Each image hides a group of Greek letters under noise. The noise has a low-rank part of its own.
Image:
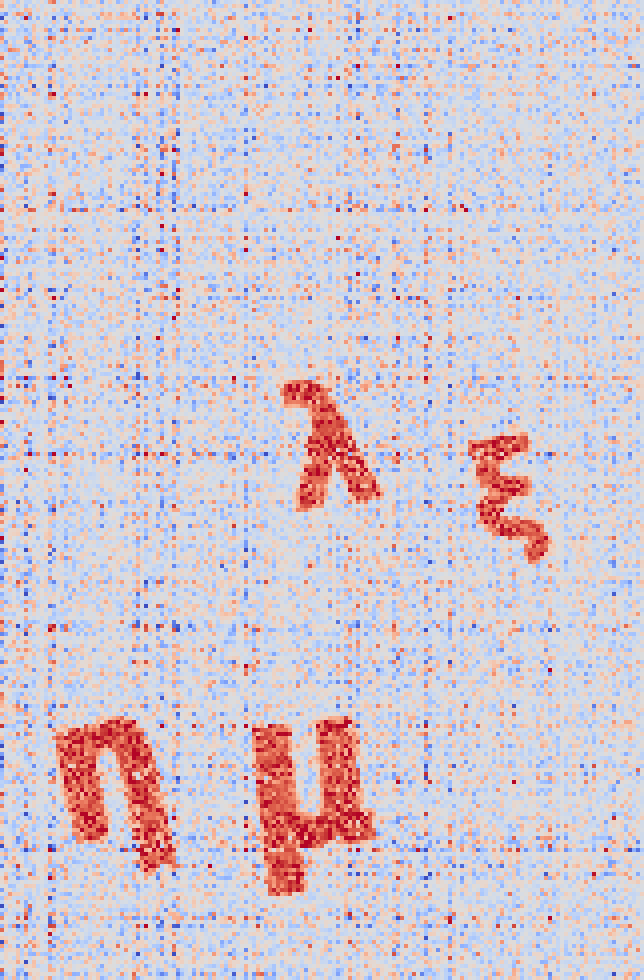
centre: lambda; middle right: xi; bottom left: eta; bottom middle: mu
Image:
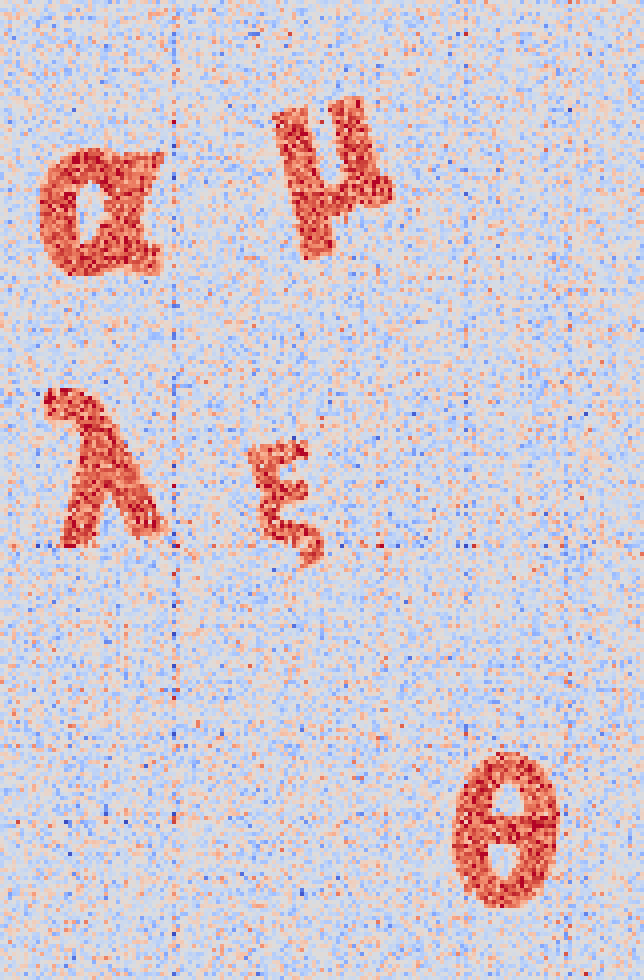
top left: alpha; top middle: mu; middle left: lambda; centre: xi; bottom right: theta
